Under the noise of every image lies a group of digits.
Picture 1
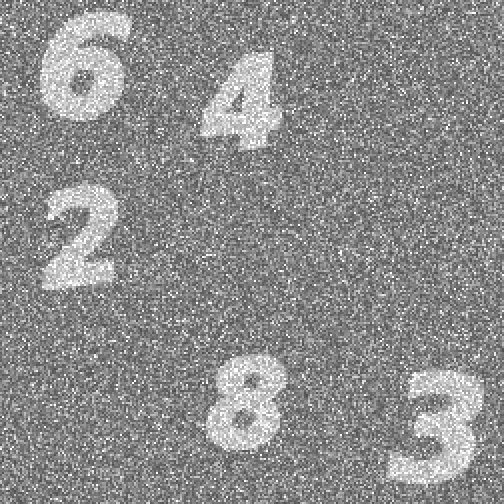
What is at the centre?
nothing
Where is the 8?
bottom middle
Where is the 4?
top middle
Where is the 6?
top left
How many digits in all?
5
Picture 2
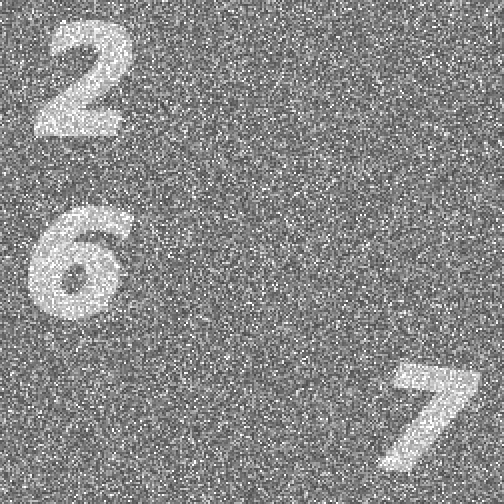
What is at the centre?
nothing
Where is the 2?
top left
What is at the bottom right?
7
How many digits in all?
3
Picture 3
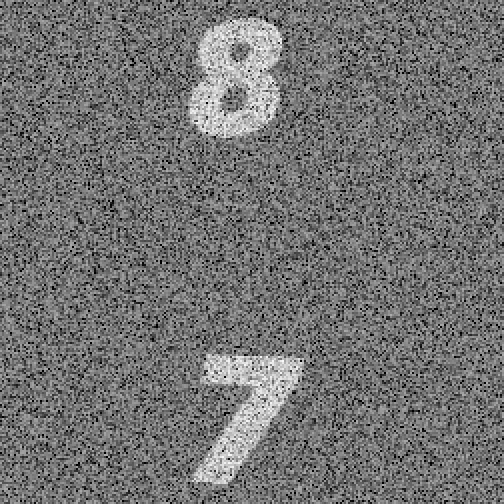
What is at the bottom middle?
7
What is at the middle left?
nothing
